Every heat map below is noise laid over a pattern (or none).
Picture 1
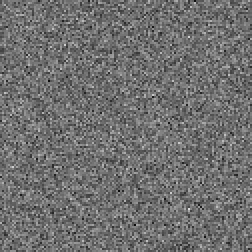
only noise
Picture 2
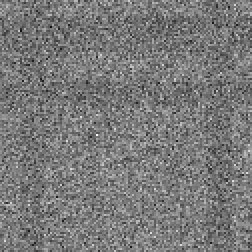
bands of rows crossing bands of columns
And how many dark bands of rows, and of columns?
2 and 2
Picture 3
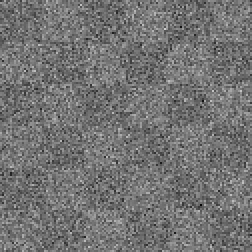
a checkerboard
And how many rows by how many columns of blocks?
6 by 6
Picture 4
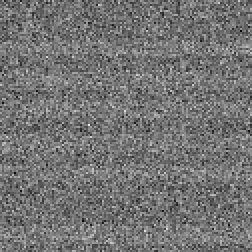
bands of rows
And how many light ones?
6
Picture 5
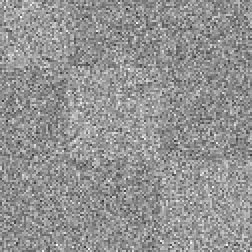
blocks along the diagonal
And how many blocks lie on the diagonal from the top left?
3
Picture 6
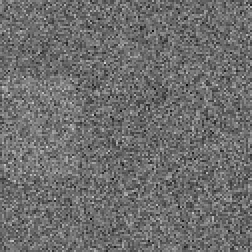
one block
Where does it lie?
middle left
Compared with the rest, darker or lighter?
lighter
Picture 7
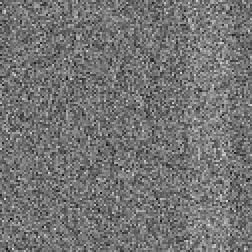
one band of columns
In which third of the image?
right
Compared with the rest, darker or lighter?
lighter
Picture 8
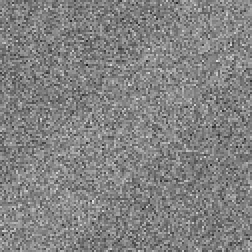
a diagonal band
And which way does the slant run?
bottom left to top right
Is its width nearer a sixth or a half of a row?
a half
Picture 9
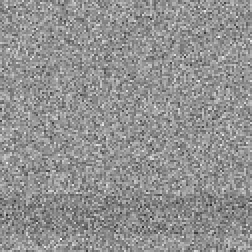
one band of rows
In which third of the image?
bottom
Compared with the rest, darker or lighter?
darker
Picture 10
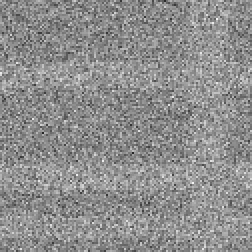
bands of rows crossing bands of columns
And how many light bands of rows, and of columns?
3 and 1
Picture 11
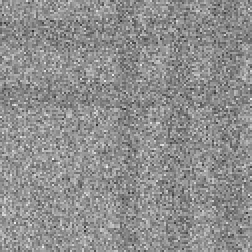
bands of rows crossing bands of columns
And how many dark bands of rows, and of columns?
2 and 3
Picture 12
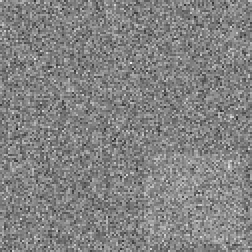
one block
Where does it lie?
bottom right
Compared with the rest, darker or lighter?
lighter
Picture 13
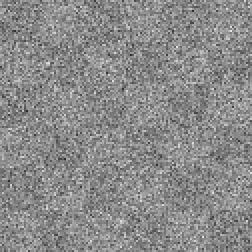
a checkerboard
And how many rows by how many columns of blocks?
6 by 6
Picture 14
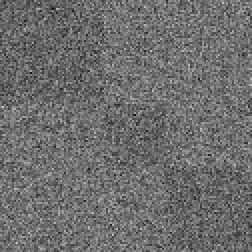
blocks along the diagonal
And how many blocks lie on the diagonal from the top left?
3
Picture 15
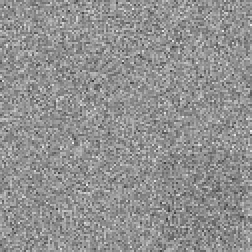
one block
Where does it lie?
bottom right
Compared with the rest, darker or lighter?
darker
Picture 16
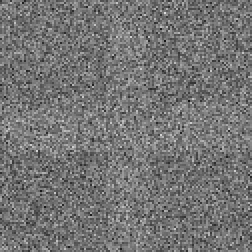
bands of rows crossing bands of columns
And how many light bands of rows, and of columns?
1 and 1
